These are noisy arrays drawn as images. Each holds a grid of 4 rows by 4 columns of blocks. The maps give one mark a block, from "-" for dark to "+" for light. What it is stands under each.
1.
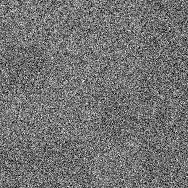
+++-
-++-
++--
--+-
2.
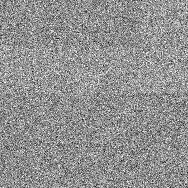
---+
++++
----
----
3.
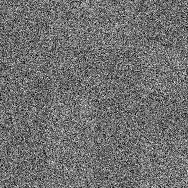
-++-
---+
-+--
-+-+
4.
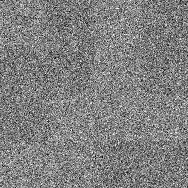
+-+-
--+-
-+++
++--
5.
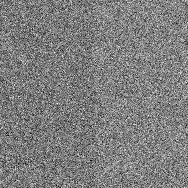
--++
--++
--++
--++
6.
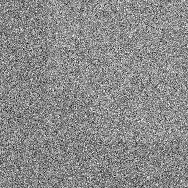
-+++
-+++
--++
----
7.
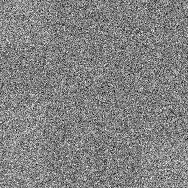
+---
----
+---
+--+
